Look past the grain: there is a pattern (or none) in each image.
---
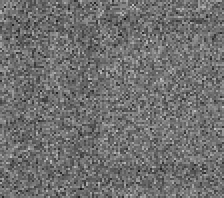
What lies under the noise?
bands of rows crossing bands of columns
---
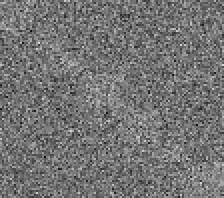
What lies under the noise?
blocks along the diagonal
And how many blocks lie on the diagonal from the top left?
7
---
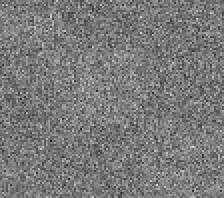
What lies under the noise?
blocks along the diagonal
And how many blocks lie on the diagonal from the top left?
3
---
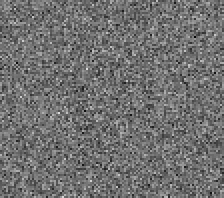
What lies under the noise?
only noise
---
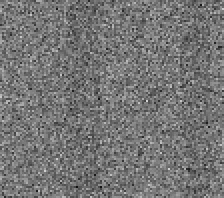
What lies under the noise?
bands of columns
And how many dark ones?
2
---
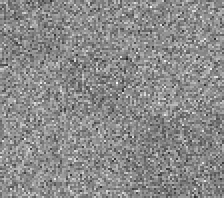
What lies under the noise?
blocks along the diagonal
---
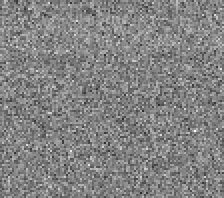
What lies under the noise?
one band of rows
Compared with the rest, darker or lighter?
lighter
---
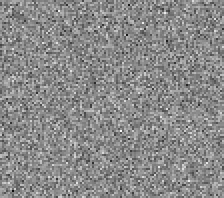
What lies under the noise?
only noise
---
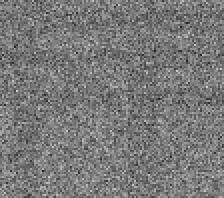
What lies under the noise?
bands of rows crossing bands of columns
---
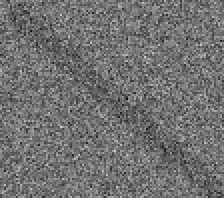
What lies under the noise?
a diagonal band
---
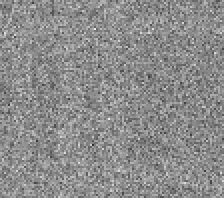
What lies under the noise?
bands of rows crossing bands of columns
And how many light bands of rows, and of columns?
2 and 3
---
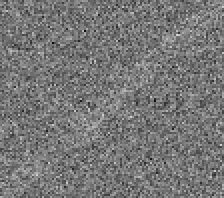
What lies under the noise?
a diagonal band
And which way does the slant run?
bottom left to top right
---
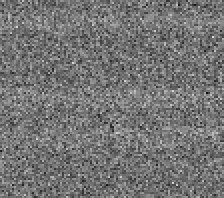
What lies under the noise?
bands of rows
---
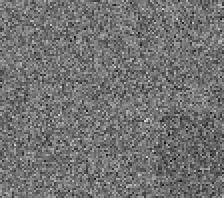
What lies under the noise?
one block
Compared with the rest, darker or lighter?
darker
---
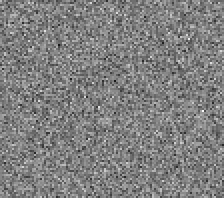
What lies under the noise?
only noise
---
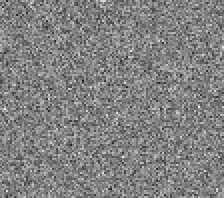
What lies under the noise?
only noise
